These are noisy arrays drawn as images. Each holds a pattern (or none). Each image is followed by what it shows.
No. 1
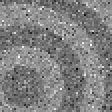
rings round one point
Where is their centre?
bottom left
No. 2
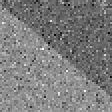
a sharp edge
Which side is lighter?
bottom left
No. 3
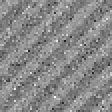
diagonal stripes
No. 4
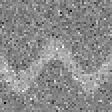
a wavy band
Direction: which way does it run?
left to right
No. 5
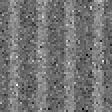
vertical stripes
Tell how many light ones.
4
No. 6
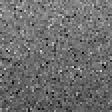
a smooth slope
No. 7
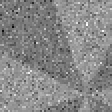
spokes from one point
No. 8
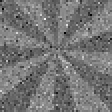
spokes from one point
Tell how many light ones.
8
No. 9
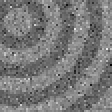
rings round one point
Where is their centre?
top left
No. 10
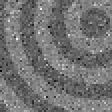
rings round one point
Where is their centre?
top right
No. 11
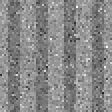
vertical stripes
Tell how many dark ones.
4
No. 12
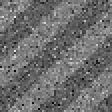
diagonal stripes
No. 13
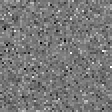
only noise
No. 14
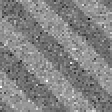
diagonal stripes
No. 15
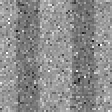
vertical stripes
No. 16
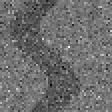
a wavy band
